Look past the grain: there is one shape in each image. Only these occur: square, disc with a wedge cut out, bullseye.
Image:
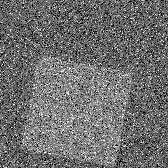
square
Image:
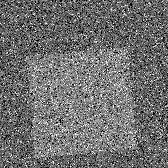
square
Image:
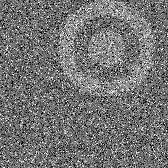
bullseye
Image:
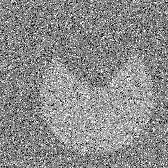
disc with a wedge cut out
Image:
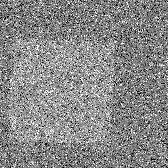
square
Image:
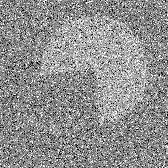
disc with a wedge cut out
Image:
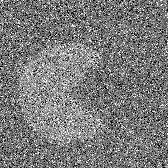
disc with a wedge cut out
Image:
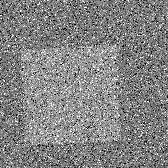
square
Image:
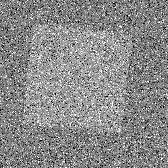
square
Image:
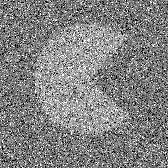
disc with a wedge cut out
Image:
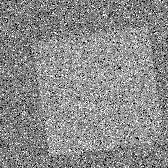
square
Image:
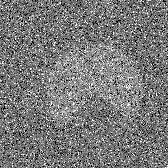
disc with a wedge cut out
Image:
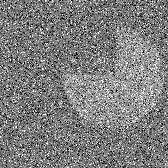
disc with a wedge cut out
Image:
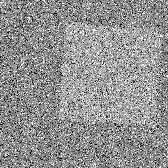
square
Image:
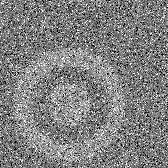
bullseye
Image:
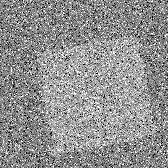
square
